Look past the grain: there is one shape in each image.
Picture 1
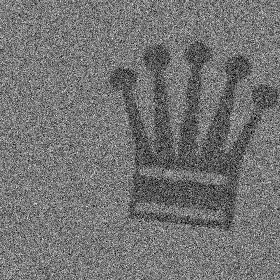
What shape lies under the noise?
chess queen
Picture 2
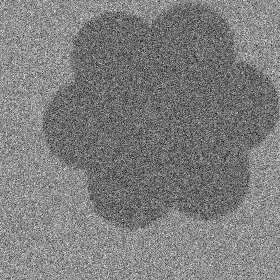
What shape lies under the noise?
flower
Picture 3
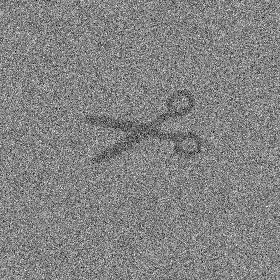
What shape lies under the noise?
pair of scissors
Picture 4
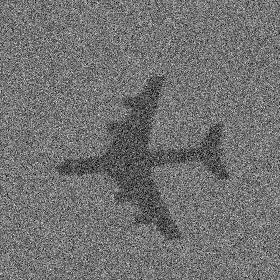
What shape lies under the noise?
airplane
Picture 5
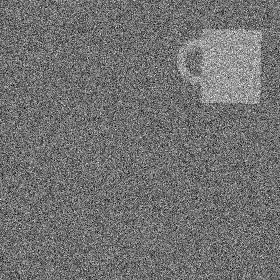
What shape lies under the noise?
cup
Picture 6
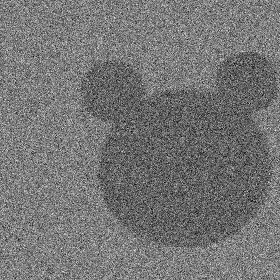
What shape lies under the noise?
bear's head
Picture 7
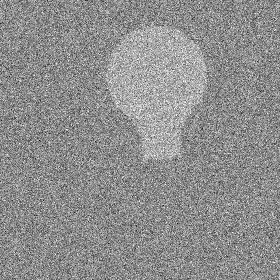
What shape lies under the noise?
light bulb
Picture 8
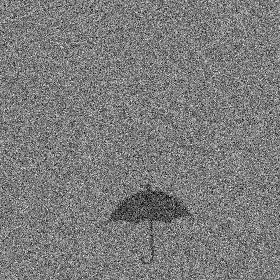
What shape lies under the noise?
umbrella
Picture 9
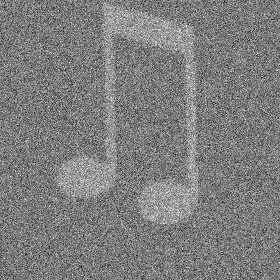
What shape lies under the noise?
pair of musical notes
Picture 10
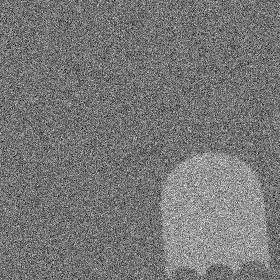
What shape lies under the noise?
ghost
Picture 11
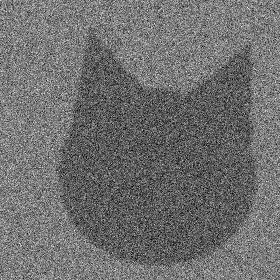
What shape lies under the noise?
cat's head
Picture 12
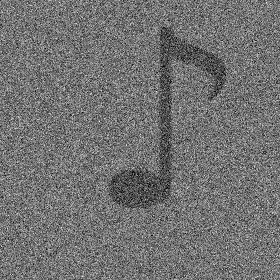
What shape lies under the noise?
musical note
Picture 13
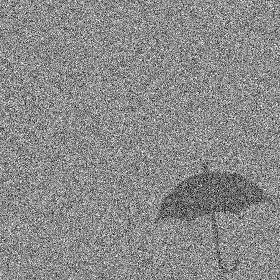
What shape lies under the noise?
umbrella
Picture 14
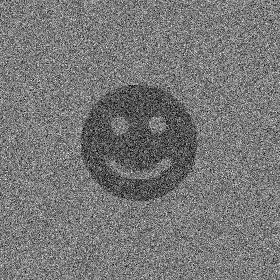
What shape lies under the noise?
smiling face
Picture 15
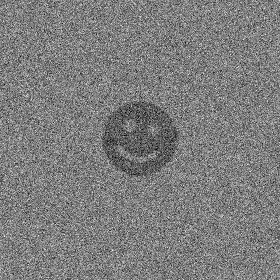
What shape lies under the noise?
smiling face
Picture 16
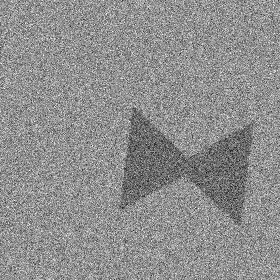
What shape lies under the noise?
bow tie
